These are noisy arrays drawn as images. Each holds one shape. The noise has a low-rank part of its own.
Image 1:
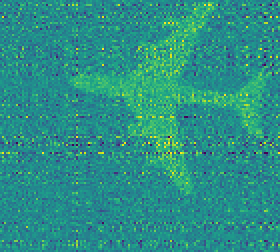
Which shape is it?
airplane
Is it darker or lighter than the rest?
lighter
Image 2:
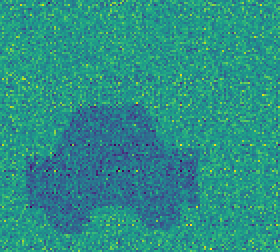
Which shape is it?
car
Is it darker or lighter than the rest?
darker
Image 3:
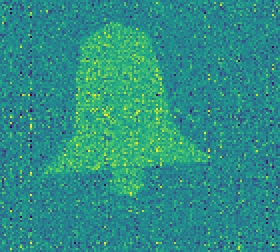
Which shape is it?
bell
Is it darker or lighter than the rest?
lighter
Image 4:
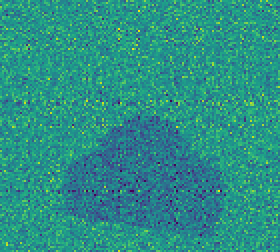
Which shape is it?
cloud
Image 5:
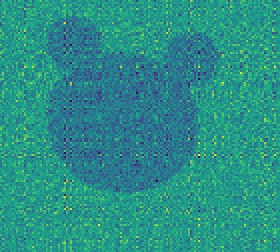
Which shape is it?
bear's head
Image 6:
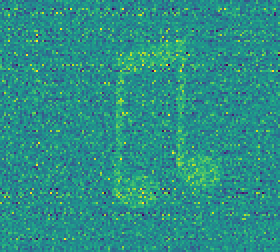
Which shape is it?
pair of musical notes
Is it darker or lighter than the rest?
lighter
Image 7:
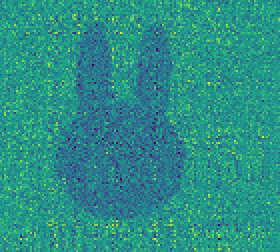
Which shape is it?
rabbit's head
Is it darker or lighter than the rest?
darker
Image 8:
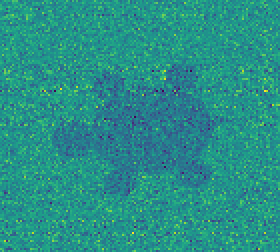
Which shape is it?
turtle
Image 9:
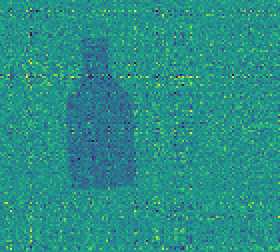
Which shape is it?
bottle
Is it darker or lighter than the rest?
darker
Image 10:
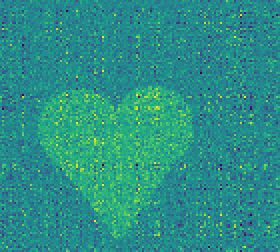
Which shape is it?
heart
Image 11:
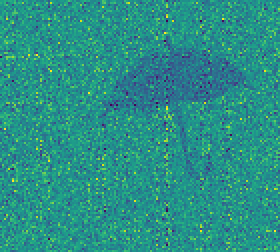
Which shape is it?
umbrella
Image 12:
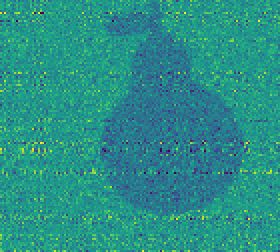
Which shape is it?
pear
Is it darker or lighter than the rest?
darker
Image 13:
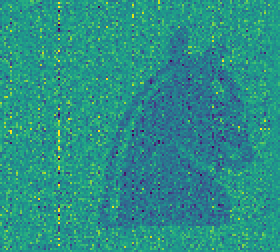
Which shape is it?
chess knight
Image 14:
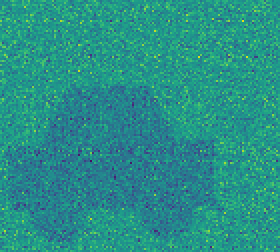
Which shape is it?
car
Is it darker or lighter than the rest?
darker
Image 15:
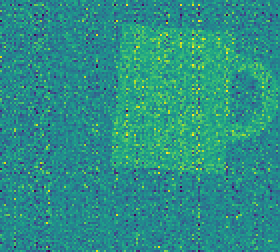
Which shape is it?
cup
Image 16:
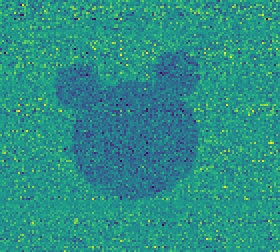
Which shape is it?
bear's head
